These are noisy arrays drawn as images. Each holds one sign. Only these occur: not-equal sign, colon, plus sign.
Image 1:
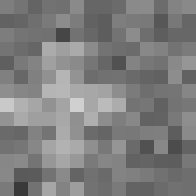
light plus sign
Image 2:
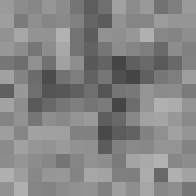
dark plus sign
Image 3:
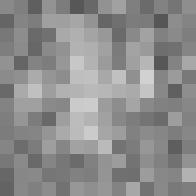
light plus sign
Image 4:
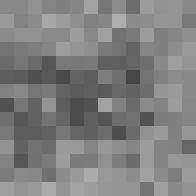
dark not-equal sign
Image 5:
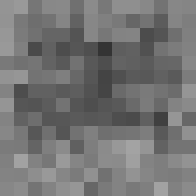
dark not-equal sign
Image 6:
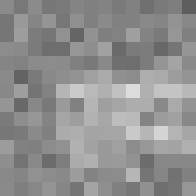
light not-equal sign
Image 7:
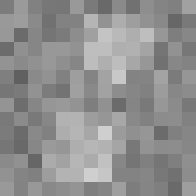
light colon
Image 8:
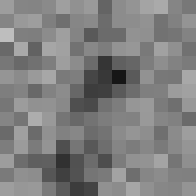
dark colon
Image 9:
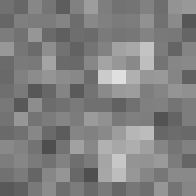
light colon
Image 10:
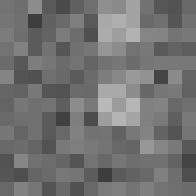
light colon
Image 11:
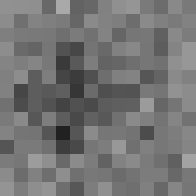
dark plus sign
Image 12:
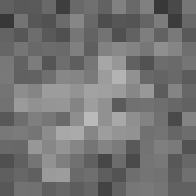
light not-equal sign
